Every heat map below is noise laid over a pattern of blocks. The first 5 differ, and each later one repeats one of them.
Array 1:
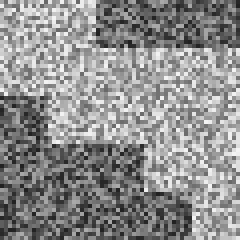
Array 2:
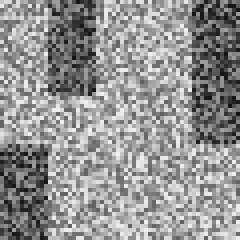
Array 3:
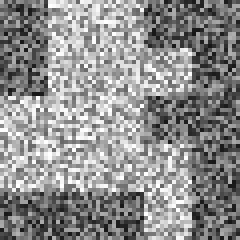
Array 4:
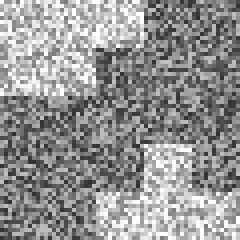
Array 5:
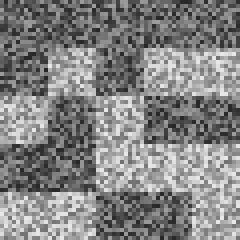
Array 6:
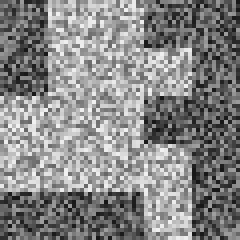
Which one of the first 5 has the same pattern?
3
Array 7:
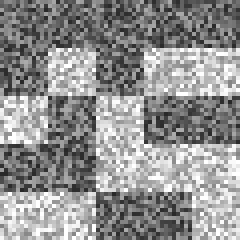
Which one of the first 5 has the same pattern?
5
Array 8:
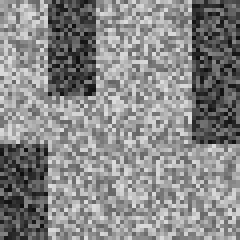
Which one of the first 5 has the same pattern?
2
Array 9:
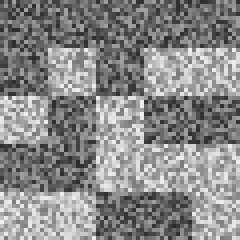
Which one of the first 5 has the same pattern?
5
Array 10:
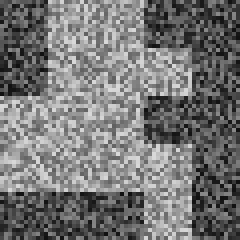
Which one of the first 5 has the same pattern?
3
